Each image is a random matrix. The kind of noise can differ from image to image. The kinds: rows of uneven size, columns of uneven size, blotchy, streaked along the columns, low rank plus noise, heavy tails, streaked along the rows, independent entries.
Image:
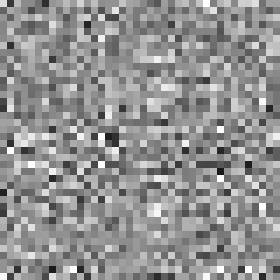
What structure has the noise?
low rank plus noise
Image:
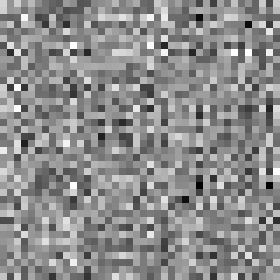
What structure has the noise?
low rank plus noise
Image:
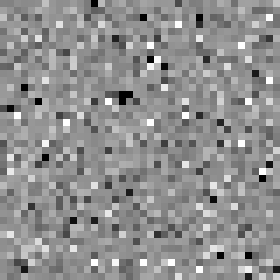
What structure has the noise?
heavy tails
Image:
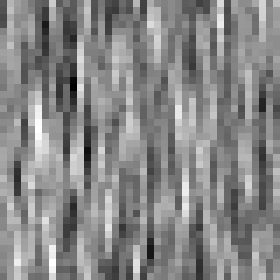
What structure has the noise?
streaked along the columns
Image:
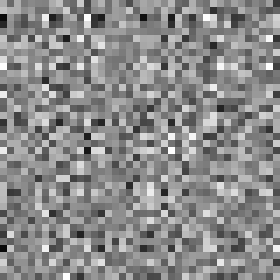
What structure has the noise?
low rank plus noise
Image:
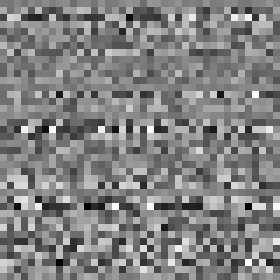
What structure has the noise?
rows of uneven size
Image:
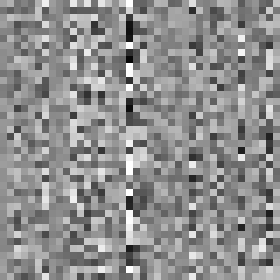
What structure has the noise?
columns of uneven size
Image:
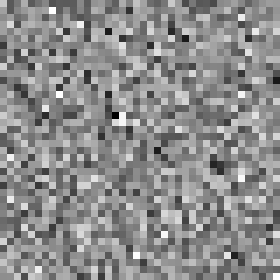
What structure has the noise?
independent entries
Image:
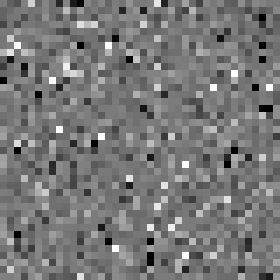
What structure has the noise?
heavy tails
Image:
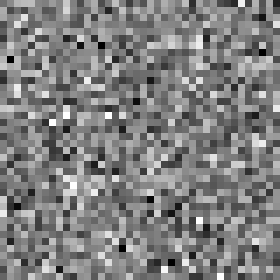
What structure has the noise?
independent entries
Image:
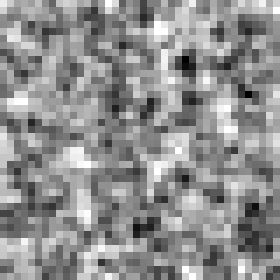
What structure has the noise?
blotchy
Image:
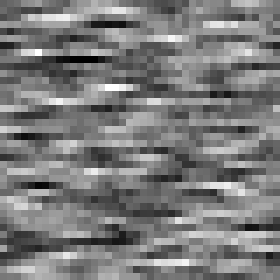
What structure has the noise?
streaked along the rows
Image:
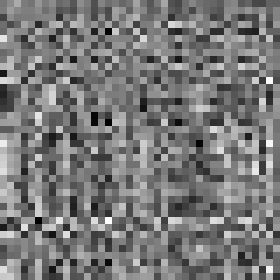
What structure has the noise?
low rank plus noise
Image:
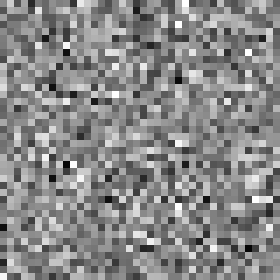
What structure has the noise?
low rank plus noise
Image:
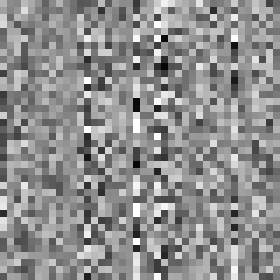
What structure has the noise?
columns of uneven size
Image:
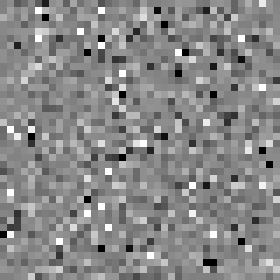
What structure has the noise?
heavy tails
